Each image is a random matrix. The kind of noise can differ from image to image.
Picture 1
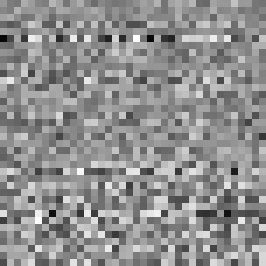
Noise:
rows of uneven size
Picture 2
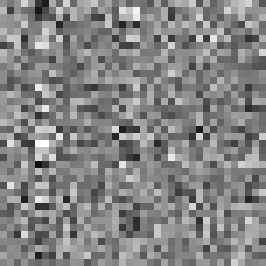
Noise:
low rank plus noise
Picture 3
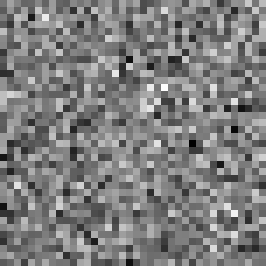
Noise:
independent entries
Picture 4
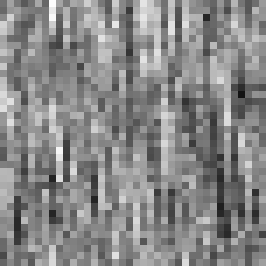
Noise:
streaked along the columns
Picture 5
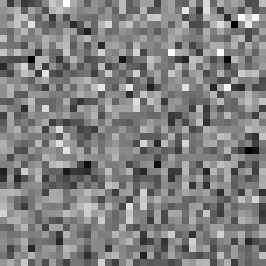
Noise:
low rank plus noise
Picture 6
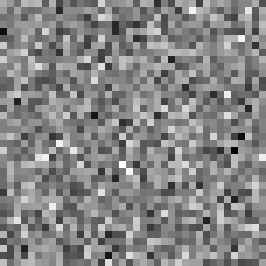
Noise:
independent entries
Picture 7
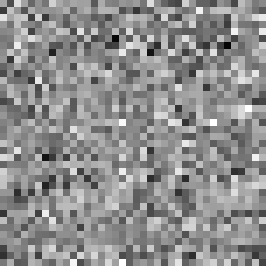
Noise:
low rank plus noise
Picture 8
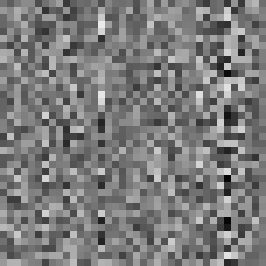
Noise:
columns of uneven size
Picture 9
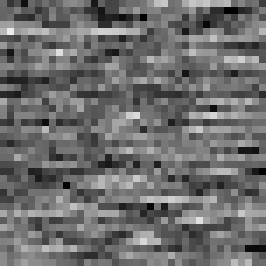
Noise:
streaked along the rows
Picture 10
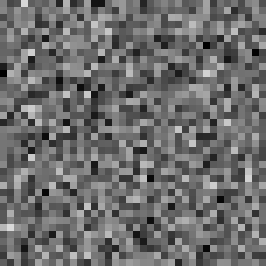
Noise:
independent entries
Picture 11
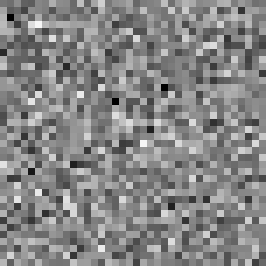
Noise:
independent entries
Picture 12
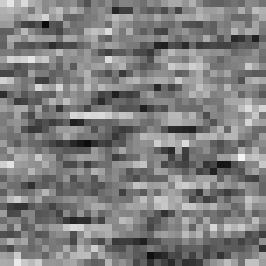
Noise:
streaked along the rows
